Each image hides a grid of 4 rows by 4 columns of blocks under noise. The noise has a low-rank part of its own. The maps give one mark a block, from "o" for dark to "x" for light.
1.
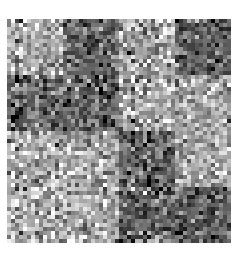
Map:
x o x o
o o x x
x x o x
x x o o
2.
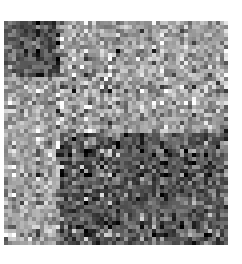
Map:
o x x x
x x x x
x o o o
x o o o
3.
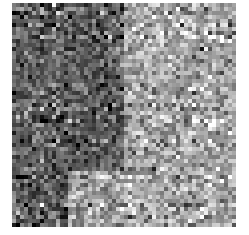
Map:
o o x x
o o x x
o o x x
o x x x
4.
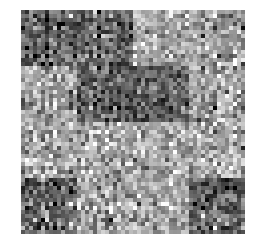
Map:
o o x x
x o o x
x x x x
o x x o
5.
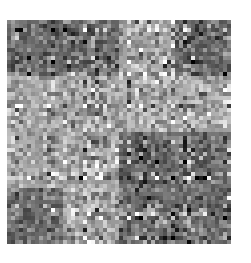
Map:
o o x o
x x x x
x x o o
o x o o
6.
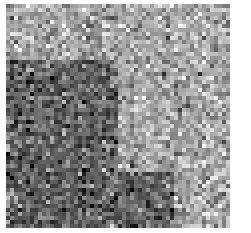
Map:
x x x x
o o x x
o o x x
o o o x
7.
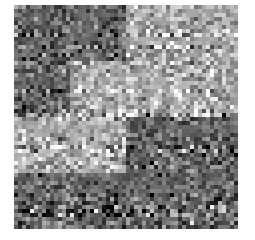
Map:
o o x x
o x x x
x x o o
o o o o
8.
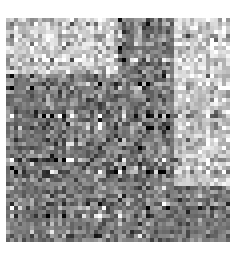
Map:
x x o x
o o o x
o o o x
o o o o
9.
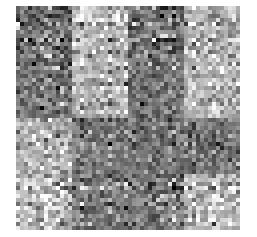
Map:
o x o x
o x o x
x o o o
x o o x
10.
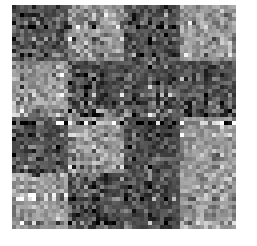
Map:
o x o x
x o o o
o x o x
x o o x
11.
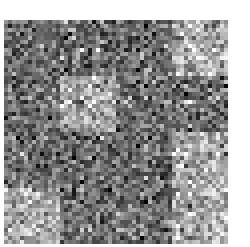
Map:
o o o x
o x o o
o o o x
x o o x
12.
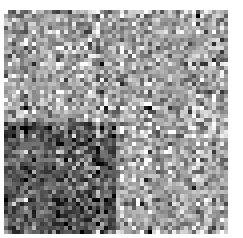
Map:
x x x x
x x x x
o o x x
o o x x
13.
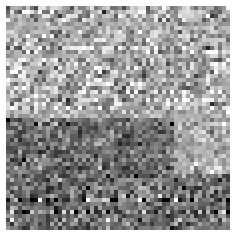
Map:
x x x x
x x x x
o o o x
o o o o
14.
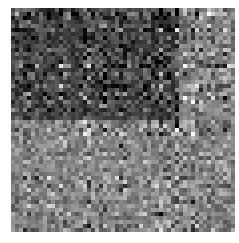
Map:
o o o x
o o o x
x x x x
x x x x
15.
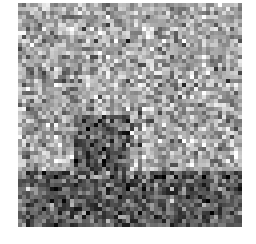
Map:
x x x x
x x x x
x o x x
o o o o
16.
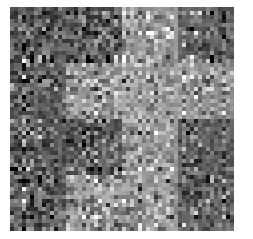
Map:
o o x o
o x x x
o o x o
o x x o
